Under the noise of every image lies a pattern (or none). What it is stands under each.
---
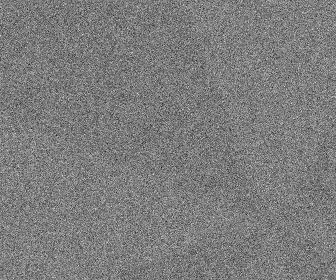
spokes from one point
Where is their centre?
bottom right
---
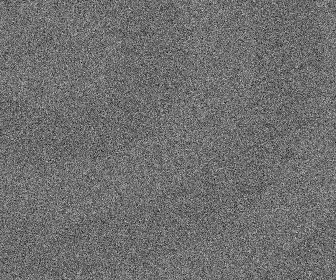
rings round one point
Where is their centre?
top left
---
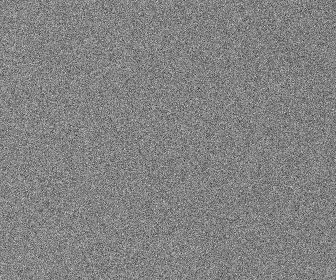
a smooth slope
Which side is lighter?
left
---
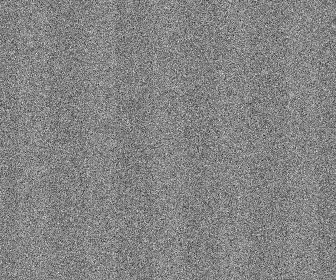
vertical stripes
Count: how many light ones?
5
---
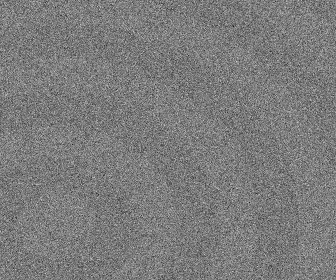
rings round one point
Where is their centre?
bottom left
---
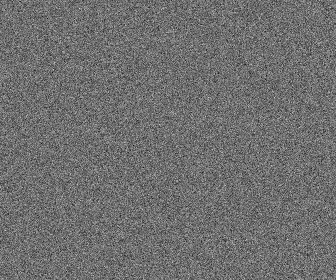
only noise
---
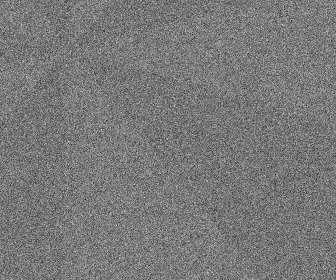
spokes from one point
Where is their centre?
top left
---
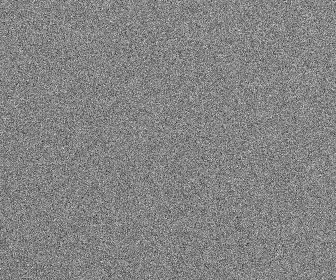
a smooth slope
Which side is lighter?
top right
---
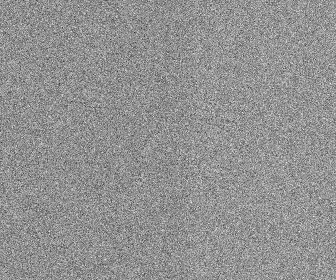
a sharp edge
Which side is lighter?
right
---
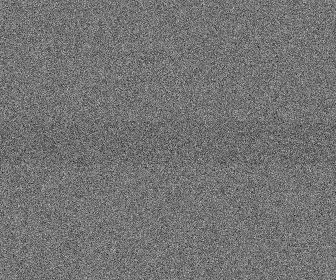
one horizontal stripe
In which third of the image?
middle
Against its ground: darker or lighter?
darker
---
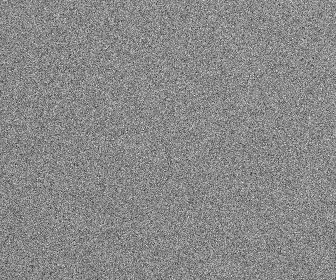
a smooth slope
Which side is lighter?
top right
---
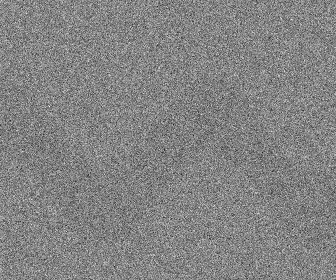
a wavy band
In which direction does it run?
left to right
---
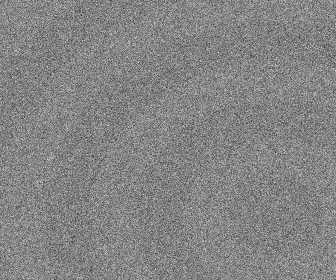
rings round one point
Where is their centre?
bottom right
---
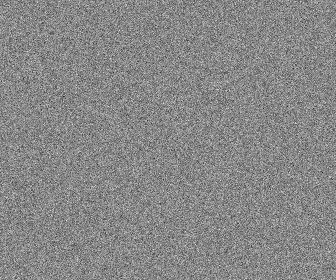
only noise
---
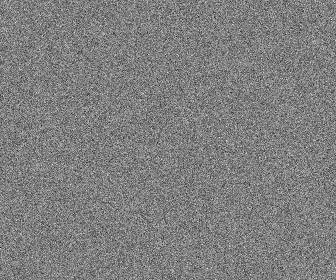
only noise
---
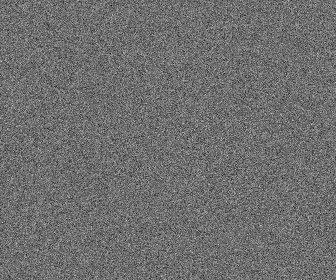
only noise
